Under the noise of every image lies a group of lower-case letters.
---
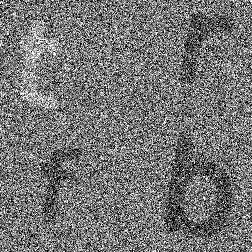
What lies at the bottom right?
b
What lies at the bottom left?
f
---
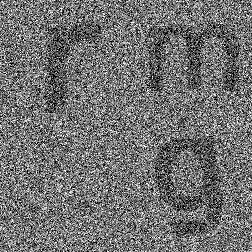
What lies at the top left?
r
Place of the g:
bottom right
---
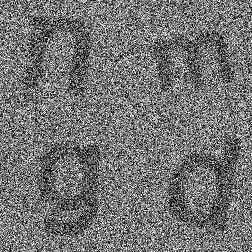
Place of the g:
bottom left
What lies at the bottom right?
d
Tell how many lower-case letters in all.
4
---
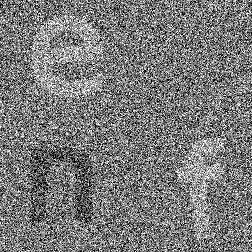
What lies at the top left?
e
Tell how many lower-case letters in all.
3
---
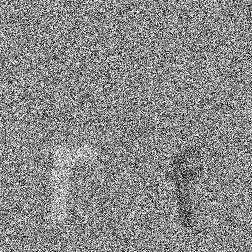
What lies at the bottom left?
r
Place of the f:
bottom right
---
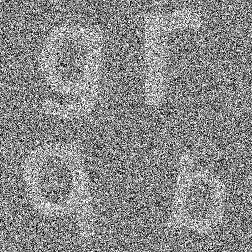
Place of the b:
bottom right
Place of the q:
bottom left
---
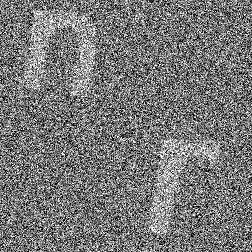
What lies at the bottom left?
nothing
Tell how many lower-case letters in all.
2
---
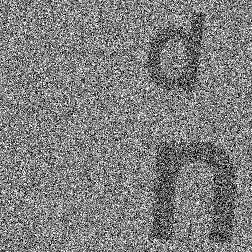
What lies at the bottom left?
nothing
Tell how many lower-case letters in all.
2
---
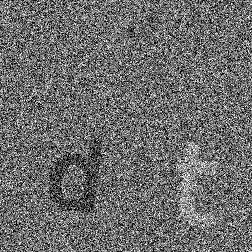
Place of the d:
bottom left
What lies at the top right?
nothing
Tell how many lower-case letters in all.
2
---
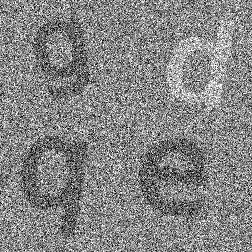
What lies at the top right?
d
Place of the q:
bottom left
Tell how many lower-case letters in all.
4
